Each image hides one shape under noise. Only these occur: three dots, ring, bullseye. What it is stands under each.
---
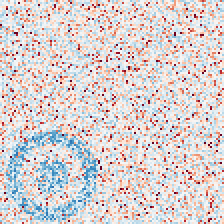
bullseye
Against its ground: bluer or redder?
bluer
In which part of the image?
bottom left
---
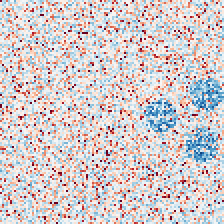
three dots
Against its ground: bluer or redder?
bluer
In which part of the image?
middle right
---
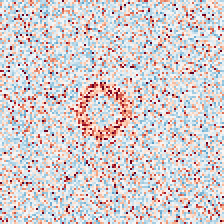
ring
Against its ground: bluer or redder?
redder
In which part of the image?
centre
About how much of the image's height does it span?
a quarter
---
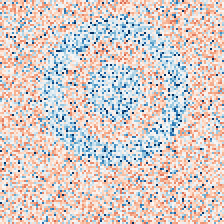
bullseye
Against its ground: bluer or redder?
bluer
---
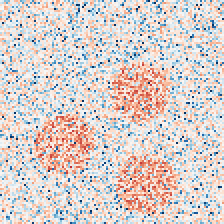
three dots
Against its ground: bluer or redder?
redder
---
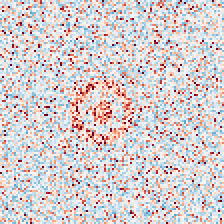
bullseye
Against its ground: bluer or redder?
redder
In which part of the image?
centre
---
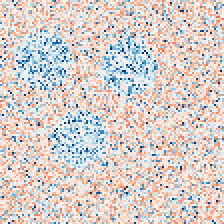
three dots
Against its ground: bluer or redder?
bluer
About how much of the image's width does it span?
two thirds
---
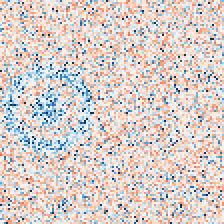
bullseye
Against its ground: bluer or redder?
bluer
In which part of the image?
middle left
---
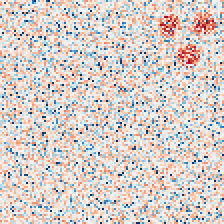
three dots
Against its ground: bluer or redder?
redder
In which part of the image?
top right
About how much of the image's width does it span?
a quarter
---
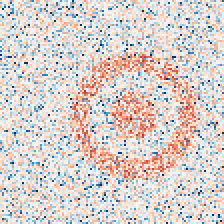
bullseye
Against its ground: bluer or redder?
redder
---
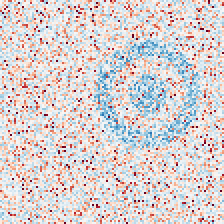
bullseye
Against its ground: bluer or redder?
bluer
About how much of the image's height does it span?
half
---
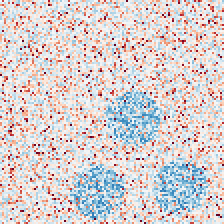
three dots
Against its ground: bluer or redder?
bluer
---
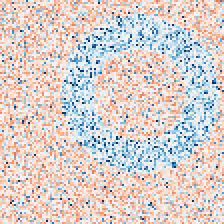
ring
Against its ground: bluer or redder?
bluer
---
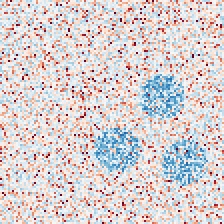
three dots
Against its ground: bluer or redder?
bluer
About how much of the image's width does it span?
half
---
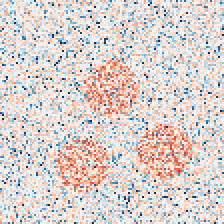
three dots
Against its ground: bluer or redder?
redder
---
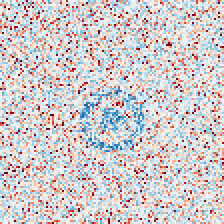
bullseye
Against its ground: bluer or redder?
bluer
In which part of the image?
centre
